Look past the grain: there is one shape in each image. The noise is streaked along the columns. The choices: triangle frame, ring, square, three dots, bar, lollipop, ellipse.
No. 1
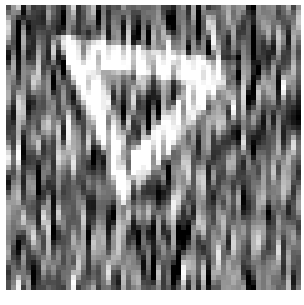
triangle frame
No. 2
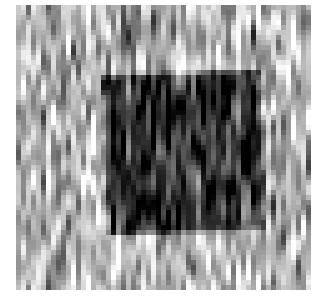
square
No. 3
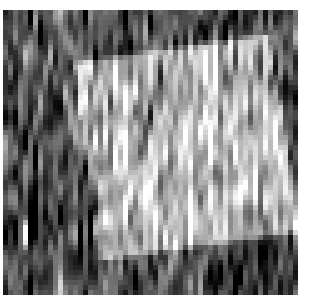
square
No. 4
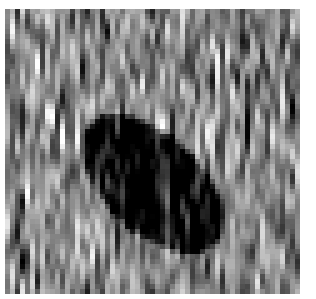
ellipse
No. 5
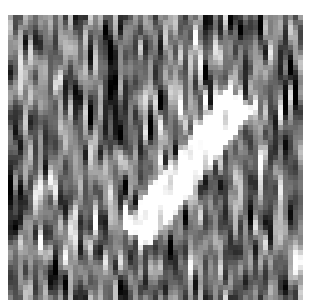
bar
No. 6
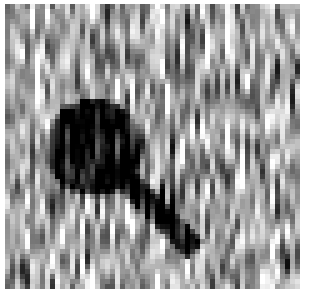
lollipop
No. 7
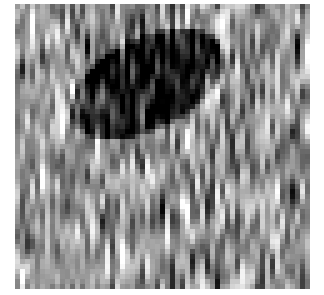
ellipse
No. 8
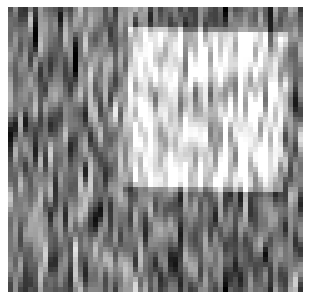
square
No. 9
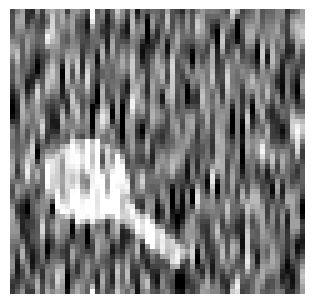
lollipop
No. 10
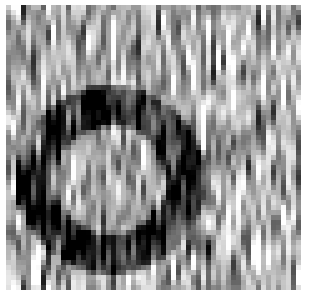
ring
